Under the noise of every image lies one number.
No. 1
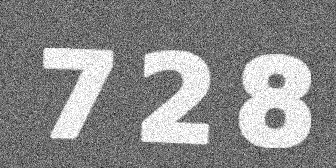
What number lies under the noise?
728
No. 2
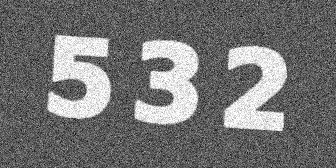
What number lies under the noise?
532
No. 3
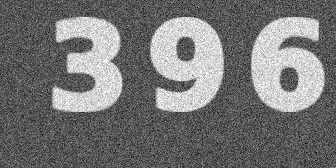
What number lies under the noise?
396
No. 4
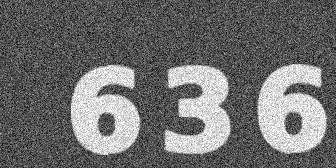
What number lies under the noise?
636
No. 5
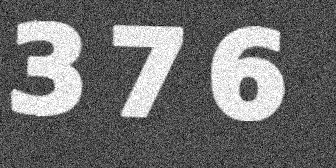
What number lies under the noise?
376
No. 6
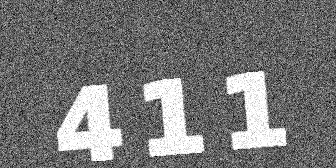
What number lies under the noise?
411
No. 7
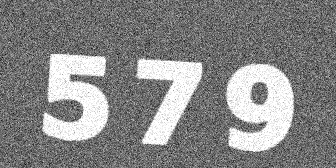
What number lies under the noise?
579
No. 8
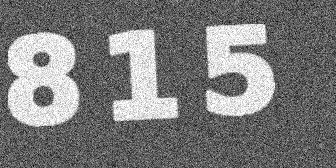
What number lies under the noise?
815
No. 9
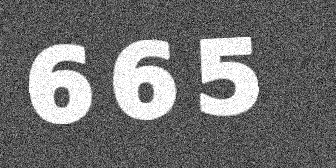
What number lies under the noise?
665
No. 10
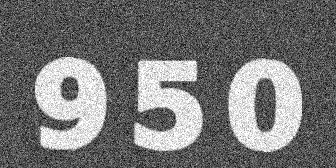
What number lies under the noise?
950
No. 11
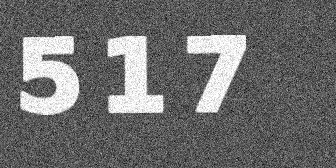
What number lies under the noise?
517
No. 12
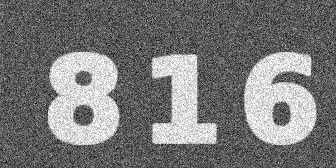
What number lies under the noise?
816
